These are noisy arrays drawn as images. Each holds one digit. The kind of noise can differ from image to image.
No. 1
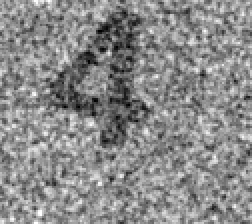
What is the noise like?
blotchy
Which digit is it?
4
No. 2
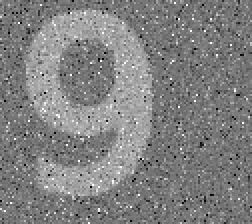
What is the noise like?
heavy tails
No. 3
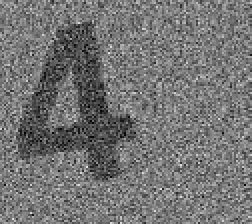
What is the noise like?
low rank plus noise
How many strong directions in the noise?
five to eight
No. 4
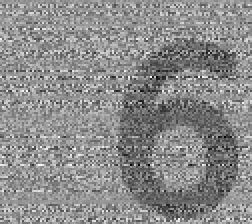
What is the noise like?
rows of uneven size
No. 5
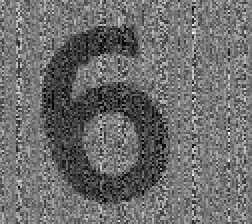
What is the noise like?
columns of uneven size
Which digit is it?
6
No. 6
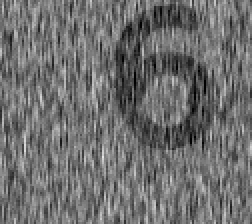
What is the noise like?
streaked along the columns
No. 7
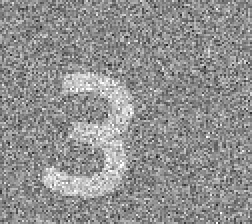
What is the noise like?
independent entries
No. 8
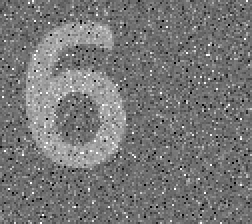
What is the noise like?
heavy tails
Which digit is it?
6
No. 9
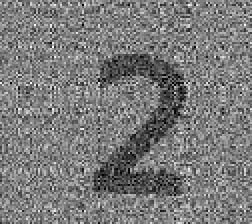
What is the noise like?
low rank plus noise
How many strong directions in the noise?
three or four
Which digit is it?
2
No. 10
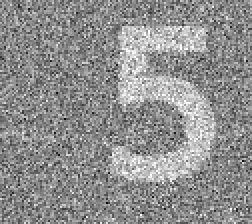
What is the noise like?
independent entries
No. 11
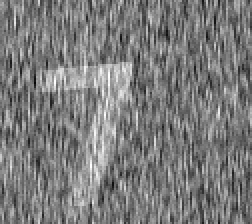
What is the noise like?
streaked along the columns
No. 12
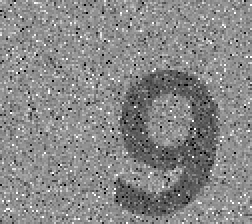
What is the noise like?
heavy tails
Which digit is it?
9
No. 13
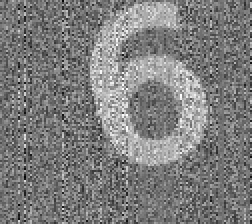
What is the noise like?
columns of uneven size
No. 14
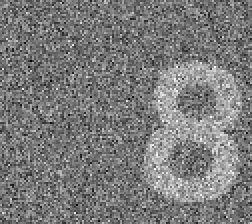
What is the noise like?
independent entries
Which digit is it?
8
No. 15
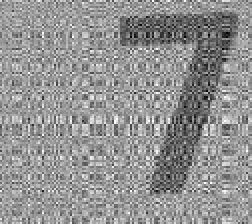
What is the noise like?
low rank plus noise
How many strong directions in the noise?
one
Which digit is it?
7
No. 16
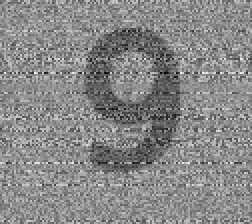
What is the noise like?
rows of uneven size
